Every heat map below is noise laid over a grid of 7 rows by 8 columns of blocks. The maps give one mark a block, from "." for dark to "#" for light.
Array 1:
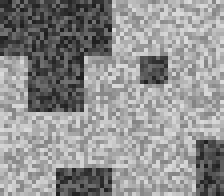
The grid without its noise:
. . . . # # # #
. . . . # # # #
# . . # # . # #
# . . # # # # #
# # # # # # # #
# # # # # # # .
# # . . # # # .
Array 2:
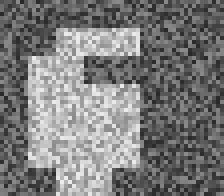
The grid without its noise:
. . . . . . . .
. . # # # . . .
. # # . . . . .
. # # # # . . .
. # # # # . . .
. # # # # . . .
. . # # . . . .
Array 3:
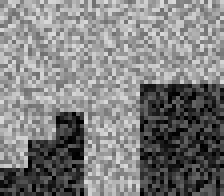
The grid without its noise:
# # # # # # # #
# # # # # # # #
# # # # # # # #
# # # # # . . .
# # . # # . . .
# . . # # . . .
. . . # # . . .
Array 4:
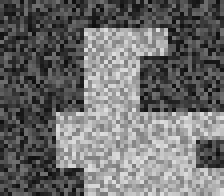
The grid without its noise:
. . . . . . . .
. . . # # # . .
. . . # # . . .
. . . # # . . .
. . # # # # # #
. . # # # # # .
. . . # # # # #
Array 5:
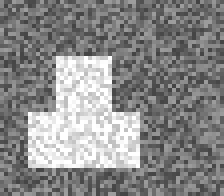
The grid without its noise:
. . . . . . . .
. . . . . . . .
. . # # . . . .
. . # # . . . .
. # # # # . . .
. # # # # . . .
. . . . . . . .
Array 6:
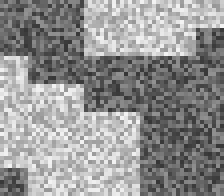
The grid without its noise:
. . . # # # # #
. . . # # # # .
# . . . . . . .
# # # . . . . .
# # # # # . . .
# # # # # . . .
. # # # # . . .
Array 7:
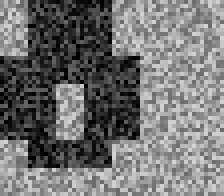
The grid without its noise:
# . . . # # # #
# . . . # # # #
. . . . . # # #
. . # . . # # #
. . # . . # # #
# . . . # # # #
# # # # # # # #
